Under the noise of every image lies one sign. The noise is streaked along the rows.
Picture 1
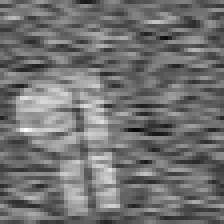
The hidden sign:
pilcrow
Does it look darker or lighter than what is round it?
lighter
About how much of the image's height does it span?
two thirds
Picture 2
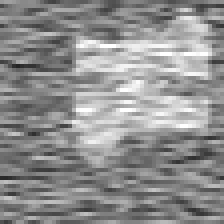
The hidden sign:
not-equal sign
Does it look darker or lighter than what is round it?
lighter
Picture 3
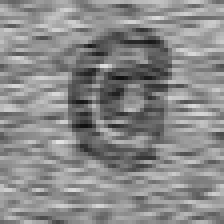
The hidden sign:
at sign
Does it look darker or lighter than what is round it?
darker
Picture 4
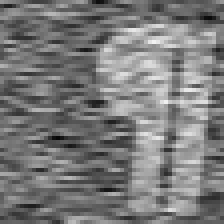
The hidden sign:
pilcrow
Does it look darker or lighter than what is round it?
lighter
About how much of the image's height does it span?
nearly all
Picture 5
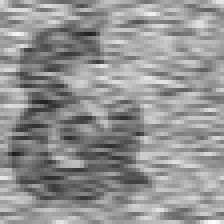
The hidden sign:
ampersand
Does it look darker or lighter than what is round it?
darker
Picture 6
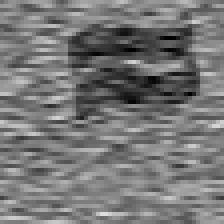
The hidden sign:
approximately sign
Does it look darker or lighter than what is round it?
darker
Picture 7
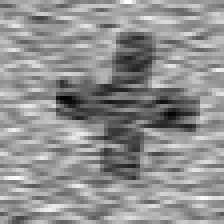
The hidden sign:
plus sign
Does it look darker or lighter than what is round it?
darker
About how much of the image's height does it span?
two thirds
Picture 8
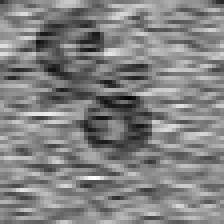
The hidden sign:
percent sign
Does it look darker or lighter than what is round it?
darker
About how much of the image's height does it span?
two thirds
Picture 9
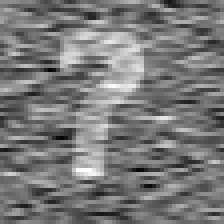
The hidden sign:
question mark
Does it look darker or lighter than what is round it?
lighter
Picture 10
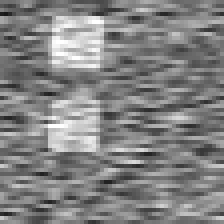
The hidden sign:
colon
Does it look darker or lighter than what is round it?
lighter
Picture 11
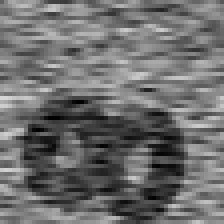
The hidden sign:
infinity sign
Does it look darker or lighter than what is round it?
darker
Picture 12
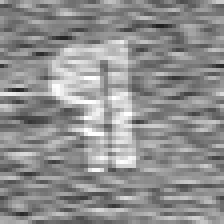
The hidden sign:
pilcrow
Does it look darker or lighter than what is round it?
lighter
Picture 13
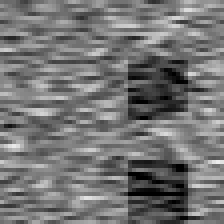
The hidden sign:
colon
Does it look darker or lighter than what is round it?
darker
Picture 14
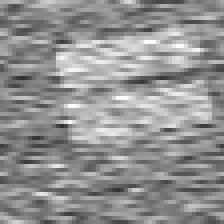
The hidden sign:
equals sign
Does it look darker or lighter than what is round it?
lighter
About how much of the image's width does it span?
two thirds
